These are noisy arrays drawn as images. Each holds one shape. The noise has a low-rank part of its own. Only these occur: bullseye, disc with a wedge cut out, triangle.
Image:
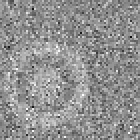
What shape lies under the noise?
bullseye
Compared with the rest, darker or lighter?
lighter
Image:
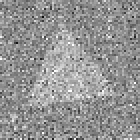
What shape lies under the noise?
triangle
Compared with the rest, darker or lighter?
lighter
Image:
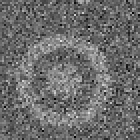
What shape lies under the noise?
bullseye
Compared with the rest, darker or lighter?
lighter
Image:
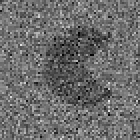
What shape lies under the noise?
disc with a wedge cut out
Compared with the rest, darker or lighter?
darker
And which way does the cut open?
right
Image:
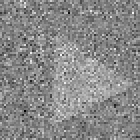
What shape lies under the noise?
triangle
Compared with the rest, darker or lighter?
lighter
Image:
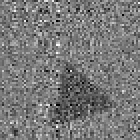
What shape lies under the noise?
triangle
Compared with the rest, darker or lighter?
darker
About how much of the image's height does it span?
half
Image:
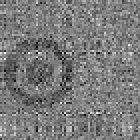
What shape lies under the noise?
bullseye
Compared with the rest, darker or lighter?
darker
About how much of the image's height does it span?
half
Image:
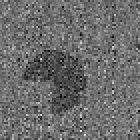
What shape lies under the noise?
disc with a wedge cut out
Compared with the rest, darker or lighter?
darker
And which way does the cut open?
down and left
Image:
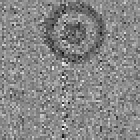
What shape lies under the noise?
bullseye
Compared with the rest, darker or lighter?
darker
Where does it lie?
top middle
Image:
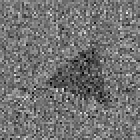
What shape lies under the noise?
triangle
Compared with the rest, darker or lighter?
darker
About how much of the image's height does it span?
half
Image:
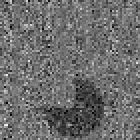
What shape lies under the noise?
disc with a wedge cut out
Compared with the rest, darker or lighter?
darker
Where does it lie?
bottom middle
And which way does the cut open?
up and left
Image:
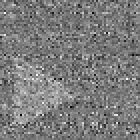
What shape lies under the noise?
triangle
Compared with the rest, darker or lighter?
lighter
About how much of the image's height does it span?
half
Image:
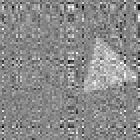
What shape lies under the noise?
triangle
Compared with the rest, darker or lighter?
lighter
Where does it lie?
middle right
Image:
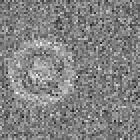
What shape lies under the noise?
bullseye
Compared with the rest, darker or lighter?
lighter
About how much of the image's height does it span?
half
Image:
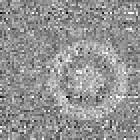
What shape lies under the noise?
bullseye
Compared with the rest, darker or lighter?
lighter
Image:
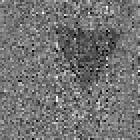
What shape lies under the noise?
triangle
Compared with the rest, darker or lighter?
darker
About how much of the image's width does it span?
half
